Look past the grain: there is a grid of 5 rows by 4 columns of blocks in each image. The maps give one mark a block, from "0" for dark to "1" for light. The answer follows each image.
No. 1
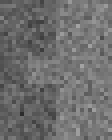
0 0 1 1
0 0 1 1
0 1 1 1
0 0 1 1
0 0 1 1
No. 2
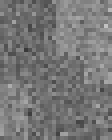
0 0 1 1
0 0 1 1
0 0 0 1
1 0 0 0
1 0 0 0
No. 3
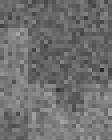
0 0 0 0
1 0 0 0
1 0 0 0
1 1 0 1
0 1 1 1
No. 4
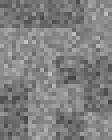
0 0 0 1
1 1 1 1
1 1 0 0
0 1 1 0
0 1 0 1
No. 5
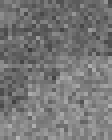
0 0 0 0
0 0 0 0
0 0 1 1
0 1 1 1
1 1 1 1
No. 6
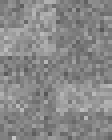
0 1 0 0
1 1 0 0
0 0 0 0
1 0 1 1
0 0 0 0
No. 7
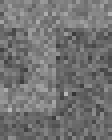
1 1 1 1
0 1 0 0
0 1 0 0
1 1 0 0
0 0 0 0
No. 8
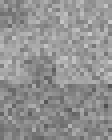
0 1 1 1
1 1 1 1
1 0 1 1
0 0 0 0
0 0 0 0
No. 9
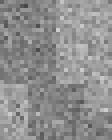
0 0 1 1
0 0 1 1
0 0 1 1
1 0 0 1
1 0 0 0
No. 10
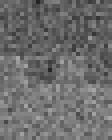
0 0 0 0
0 0 0 0
1 0 1 0
1 1 1 1
1 1 1 1
